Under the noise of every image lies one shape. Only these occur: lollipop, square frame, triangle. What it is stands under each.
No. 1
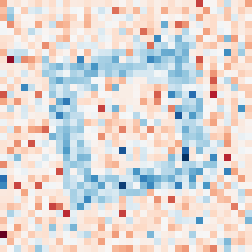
square frame
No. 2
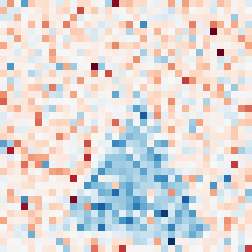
triangle
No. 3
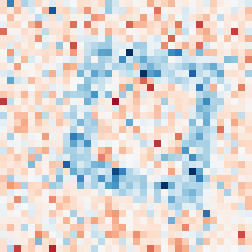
square frame
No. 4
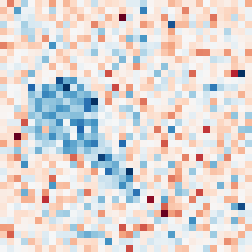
lollipop
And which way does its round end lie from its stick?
up and left
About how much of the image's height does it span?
half
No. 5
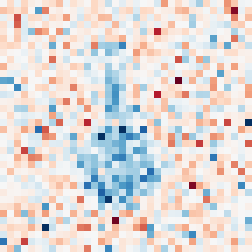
lollipop
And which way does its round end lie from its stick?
down
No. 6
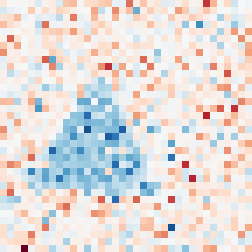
triangle
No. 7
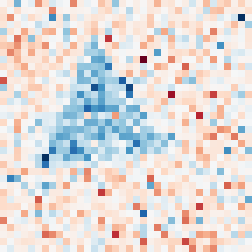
triangle
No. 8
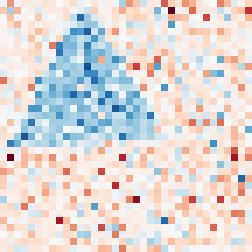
triangle
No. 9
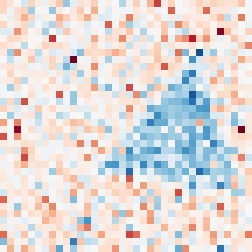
triangle
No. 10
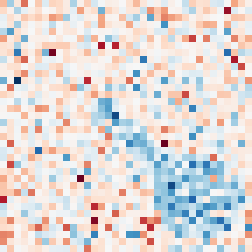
lollipop
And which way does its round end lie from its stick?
down and right
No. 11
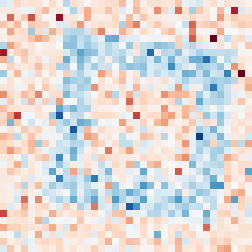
square frame
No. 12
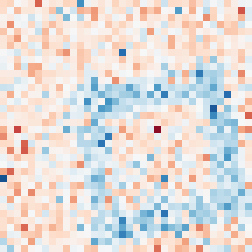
square frame
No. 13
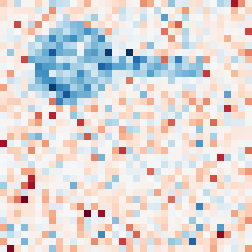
lollipop
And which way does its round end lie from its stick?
left
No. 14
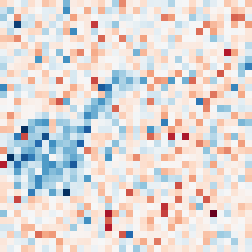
lollipop
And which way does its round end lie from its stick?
down and left
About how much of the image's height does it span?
half
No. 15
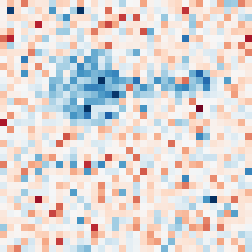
lollipop
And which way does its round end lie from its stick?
left
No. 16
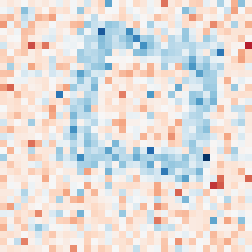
square frame
